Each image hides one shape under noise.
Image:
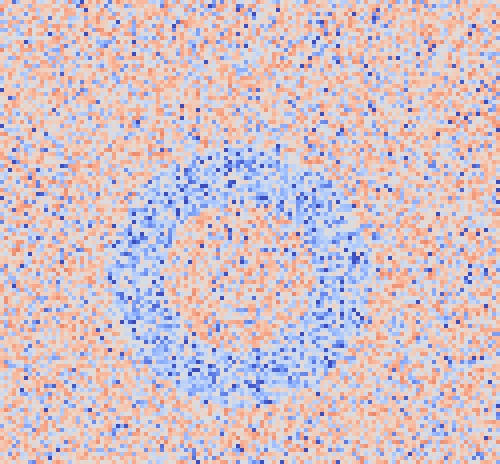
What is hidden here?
blue ring
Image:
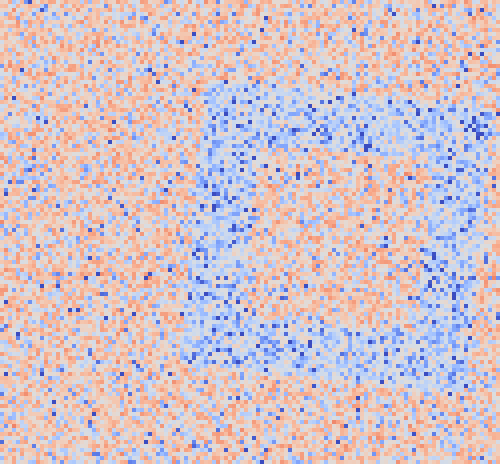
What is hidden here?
blue square frame
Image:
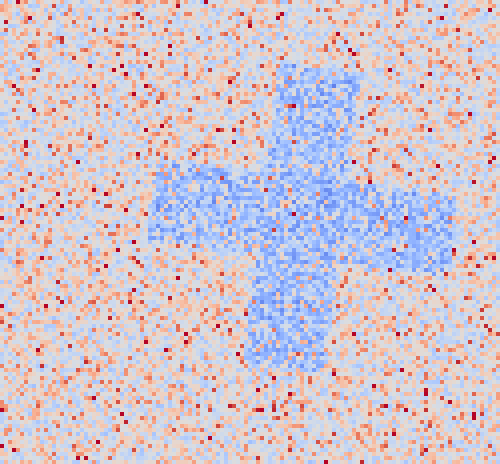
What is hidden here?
blue cross
